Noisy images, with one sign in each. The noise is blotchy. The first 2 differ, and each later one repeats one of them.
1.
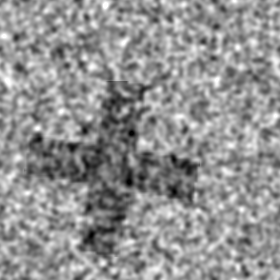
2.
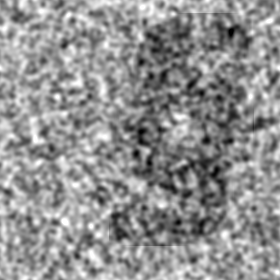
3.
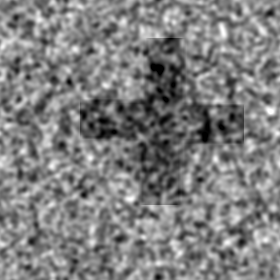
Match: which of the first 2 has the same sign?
1
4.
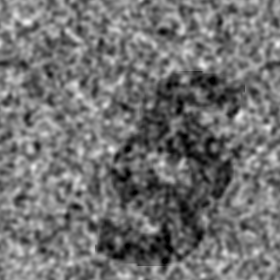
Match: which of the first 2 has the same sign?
2
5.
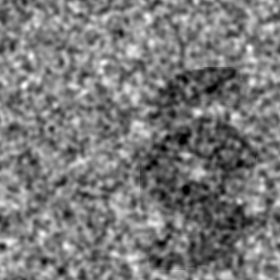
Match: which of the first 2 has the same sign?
2
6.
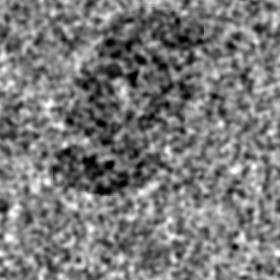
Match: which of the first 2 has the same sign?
2
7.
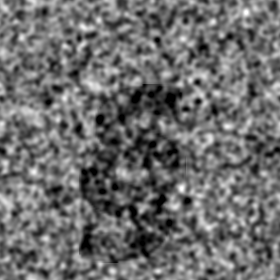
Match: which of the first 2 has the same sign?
2
